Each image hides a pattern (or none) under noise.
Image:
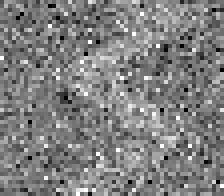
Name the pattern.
a wavy band
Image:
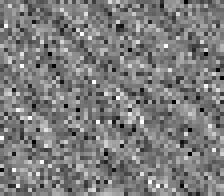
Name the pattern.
diagonal stripes
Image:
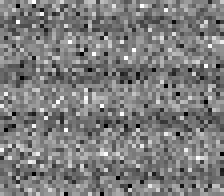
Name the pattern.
horizontal stripes
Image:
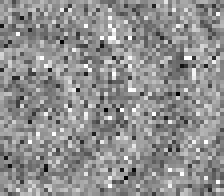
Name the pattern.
rings round one point
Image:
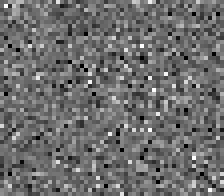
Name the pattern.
only noise
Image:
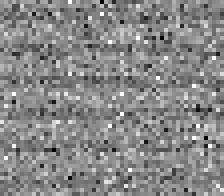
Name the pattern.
horizontal stripes
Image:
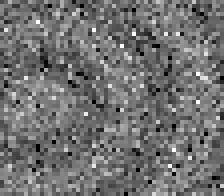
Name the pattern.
rings round one point
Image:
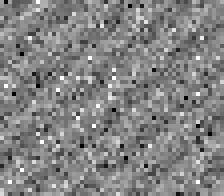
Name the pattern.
diagonal stripes
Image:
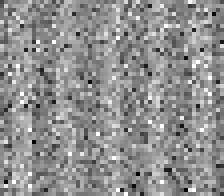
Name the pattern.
vertical stripes
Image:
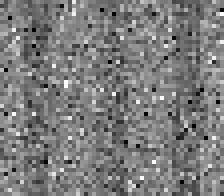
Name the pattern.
vertical stripes
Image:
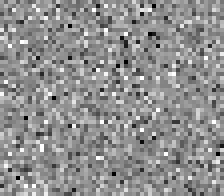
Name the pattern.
only noise
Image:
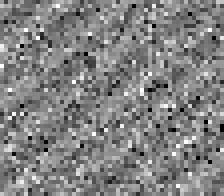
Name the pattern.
diagonal stripes
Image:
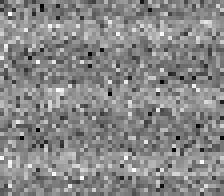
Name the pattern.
horizontal stripes
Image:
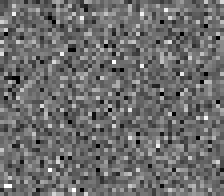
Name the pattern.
only noise
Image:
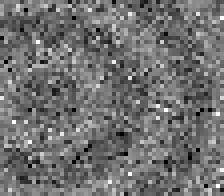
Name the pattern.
rings round one point
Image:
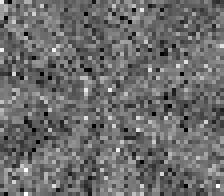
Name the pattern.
spokes from one point
